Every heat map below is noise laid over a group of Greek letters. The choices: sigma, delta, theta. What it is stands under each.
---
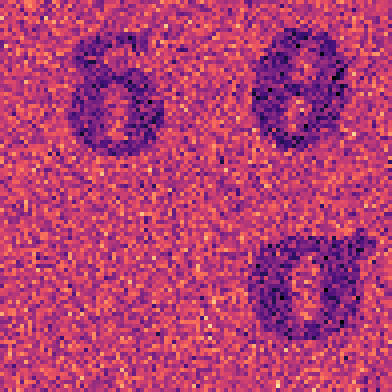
top left: delta; top right: theta; bottom right: sigma
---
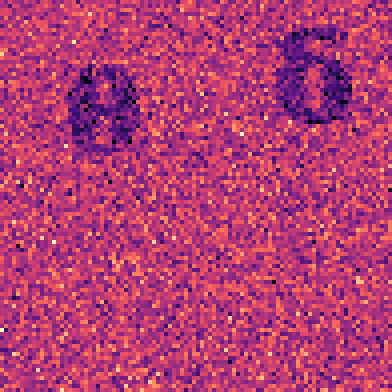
top left: theta; top right: delta
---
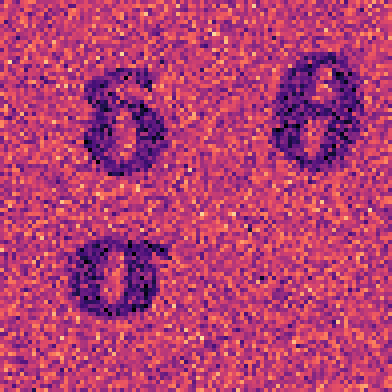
top left: delta; top right: theta; bottom left: sigma
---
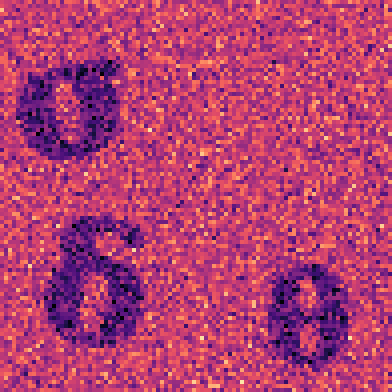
top left: sigma; bottom left: delta; bottom right: theta
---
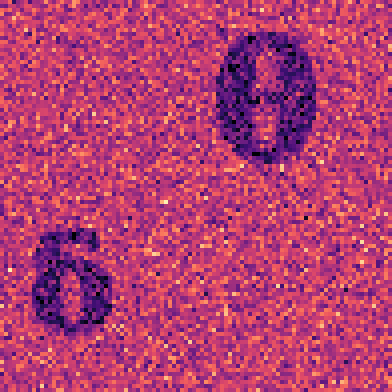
top right: theta; bottom left: delta
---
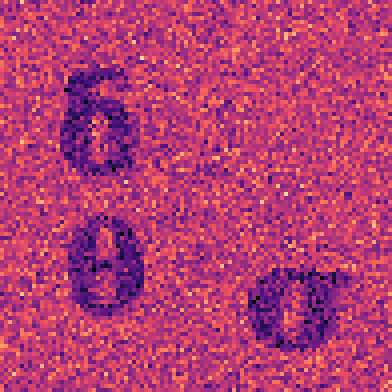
top left: delta; bottom left: theta; bottom right: sigma
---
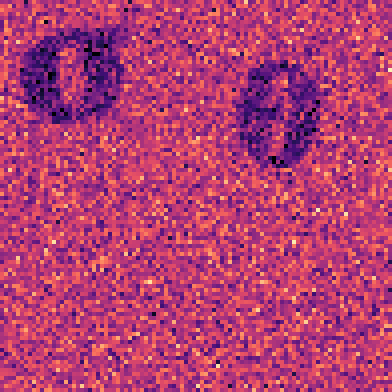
top left: sigma; top right: theta
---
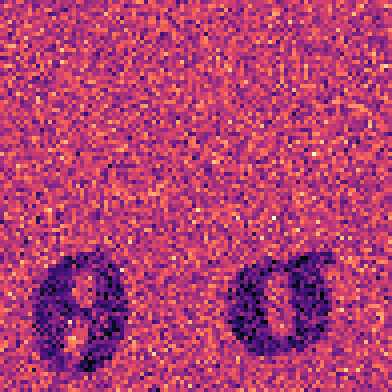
bottom left: theta; bottom right: sigma
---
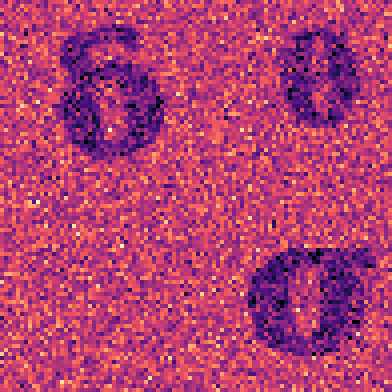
top left: delta; top right: theta; bottom right: sigma
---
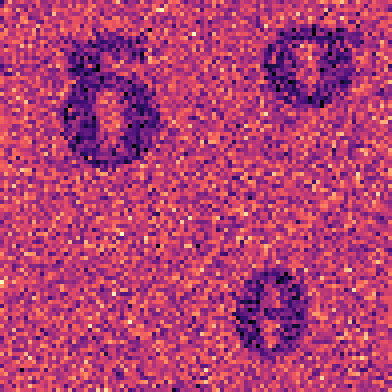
top left: delta; top right: sigma; bottom right: theta
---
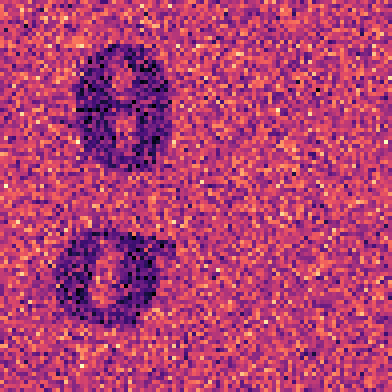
top left: theta; bottom left: sigma
